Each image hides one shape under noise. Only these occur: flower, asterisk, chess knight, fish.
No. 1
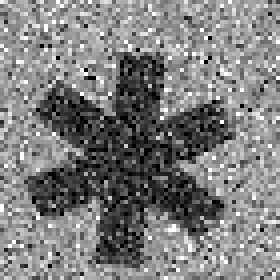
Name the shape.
asterisk
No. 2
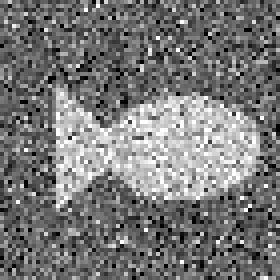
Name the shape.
fish
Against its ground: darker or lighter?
lighter
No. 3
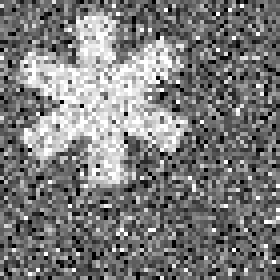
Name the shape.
asterisk
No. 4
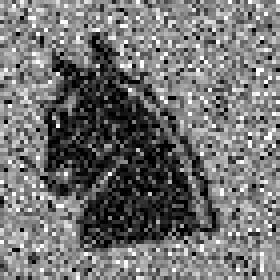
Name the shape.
chess knight
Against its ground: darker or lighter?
darker
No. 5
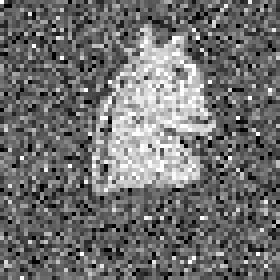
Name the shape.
chess knight
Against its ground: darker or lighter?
lighter
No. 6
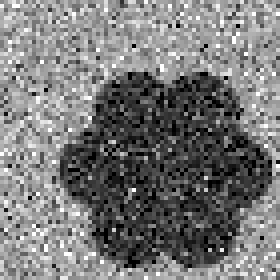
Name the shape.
flower
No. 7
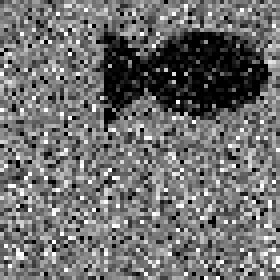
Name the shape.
fish
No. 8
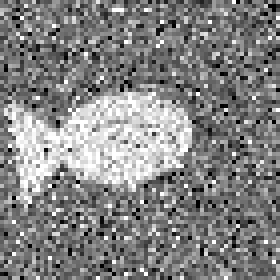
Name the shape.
fish
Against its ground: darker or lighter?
lighter
